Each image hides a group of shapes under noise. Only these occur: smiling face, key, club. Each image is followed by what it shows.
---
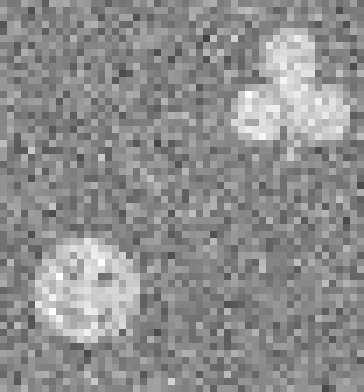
top right: club; bottom left: smiling face
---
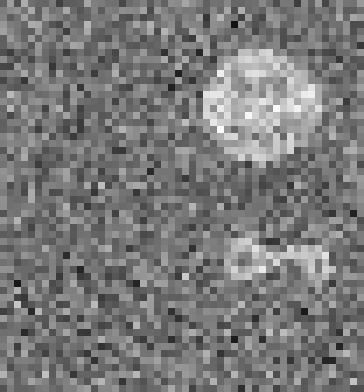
top right: smiling face; bottom right: key
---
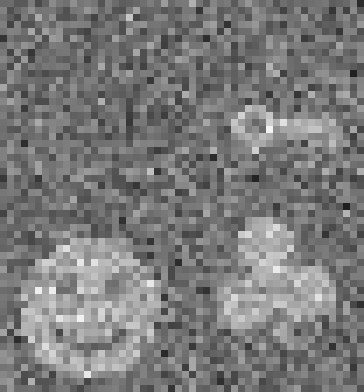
top right: key; bottom left: smiling face; bottom right: club
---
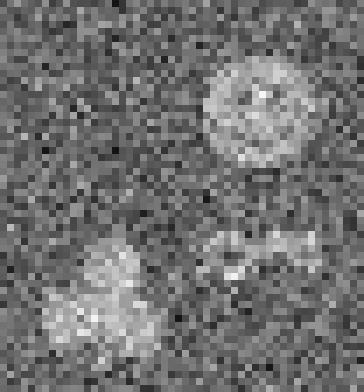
top right: smiling face; bottom left: club; bottom right: key
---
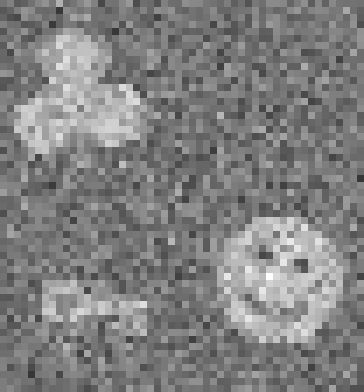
top left: club; bottom left: key; bottom right: smiling face
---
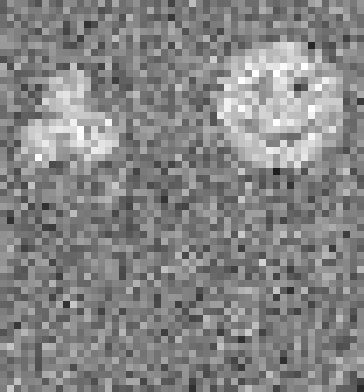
top left: club; top right: smiling face
